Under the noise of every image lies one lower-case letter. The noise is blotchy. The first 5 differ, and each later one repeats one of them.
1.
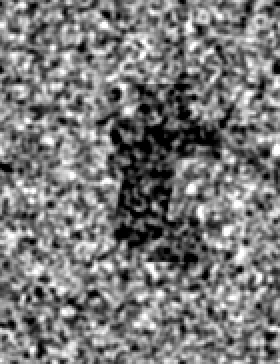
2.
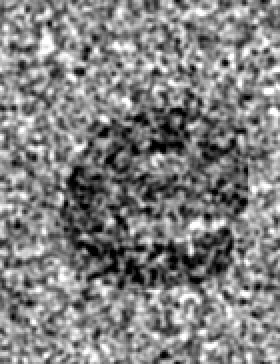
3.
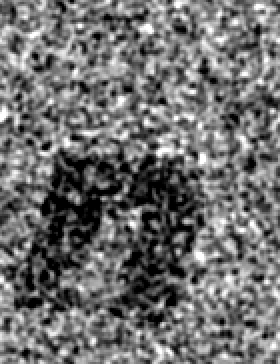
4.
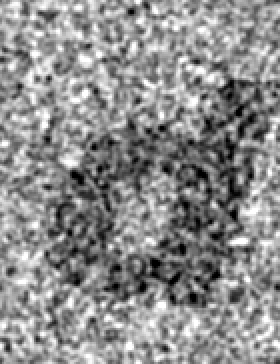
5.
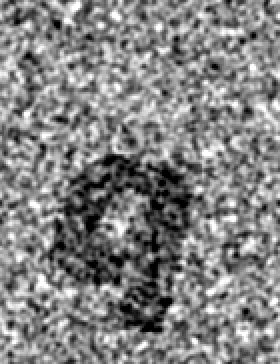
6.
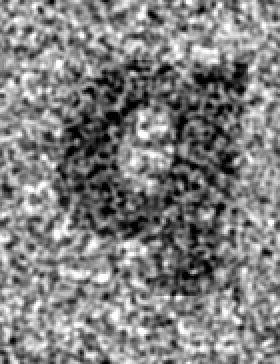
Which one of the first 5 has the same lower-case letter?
5
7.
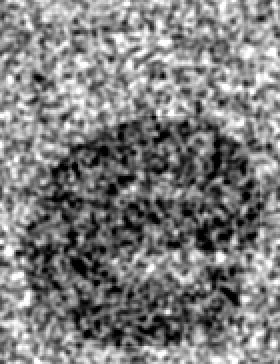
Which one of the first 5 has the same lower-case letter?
2
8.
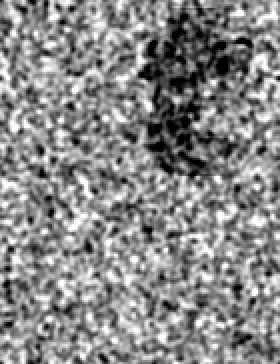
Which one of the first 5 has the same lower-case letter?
1
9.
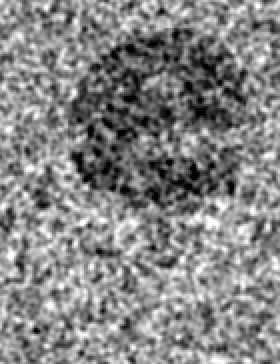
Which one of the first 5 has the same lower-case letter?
2
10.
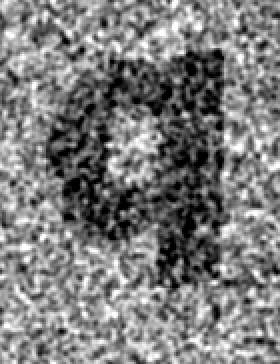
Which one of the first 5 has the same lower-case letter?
5
